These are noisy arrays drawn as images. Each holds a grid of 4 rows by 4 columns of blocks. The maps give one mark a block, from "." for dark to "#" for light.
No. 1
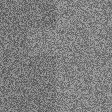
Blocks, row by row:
. . # #
. # # #
. . # #
. . # #
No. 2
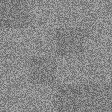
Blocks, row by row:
. # # #
# # . #
# . # #
# # . .
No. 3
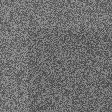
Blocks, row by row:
# # # #
# . . .
# . . .
# . . .
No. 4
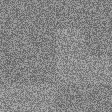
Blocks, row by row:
. . . .
. . # .
. . # #
# # . .
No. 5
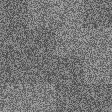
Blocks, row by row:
. # # .
. . # #
. . . #
# # . .
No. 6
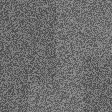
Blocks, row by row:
. . # #
. . # #
. . # .
. # # .
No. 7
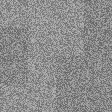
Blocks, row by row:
# # # .
. # # .
. # . .
# # . .
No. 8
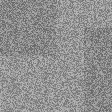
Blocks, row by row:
. . # #
. . # .
# # # .
# # # .
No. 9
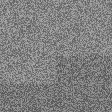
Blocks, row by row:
# # # #
# # # #
# # . .
. . . .
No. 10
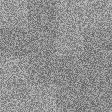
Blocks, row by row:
# . # #
. . # .
# . . .
# # . .
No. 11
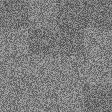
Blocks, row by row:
. # . .
# . . #
# # # #
# # # .
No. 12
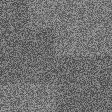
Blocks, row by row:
. # # #
. . # #
. . . .
# # . .
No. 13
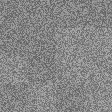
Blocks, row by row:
. . . .
. . # #
# . # #
. # . #
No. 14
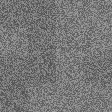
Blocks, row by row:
. . # #
# . # #
. . # .
. # # #
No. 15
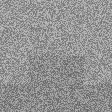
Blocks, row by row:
# # # #
# # # #
# . . #
. . . .
